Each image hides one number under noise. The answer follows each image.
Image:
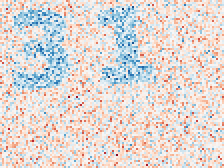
31
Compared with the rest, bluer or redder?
bluer
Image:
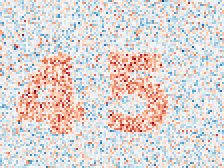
45
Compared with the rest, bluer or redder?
redder
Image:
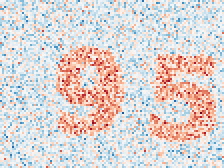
95
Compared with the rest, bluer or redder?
redder
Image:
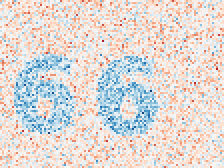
66
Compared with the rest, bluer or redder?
bluer
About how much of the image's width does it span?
two thirds
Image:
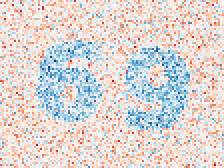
69
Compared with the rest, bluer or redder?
bluer
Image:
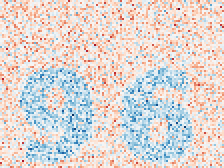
96
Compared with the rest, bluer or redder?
bluer
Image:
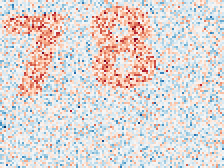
78
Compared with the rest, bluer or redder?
redder
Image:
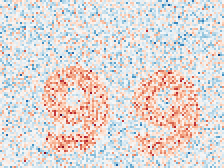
99
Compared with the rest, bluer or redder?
redder
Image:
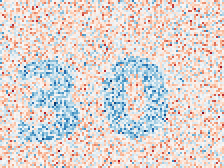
30
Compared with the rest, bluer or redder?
bluer
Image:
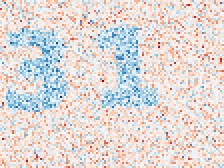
31
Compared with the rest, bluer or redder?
bluer
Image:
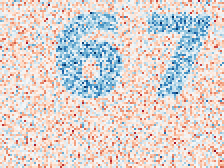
67
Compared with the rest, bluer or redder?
bluer
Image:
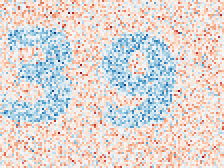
39
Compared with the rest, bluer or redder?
bluer
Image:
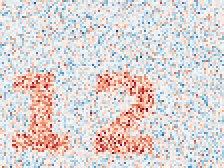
12
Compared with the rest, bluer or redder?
redder
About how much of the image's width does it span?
two thirds
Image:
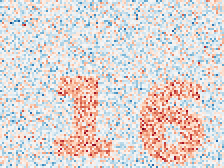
16
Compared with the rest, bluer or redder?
redder
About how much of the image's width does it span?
two thirds
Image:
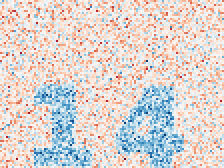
14
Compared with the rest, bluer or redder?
bluer
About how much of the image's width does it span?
two thirds
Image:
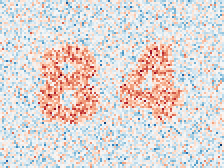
84
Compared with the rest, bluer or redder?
redder
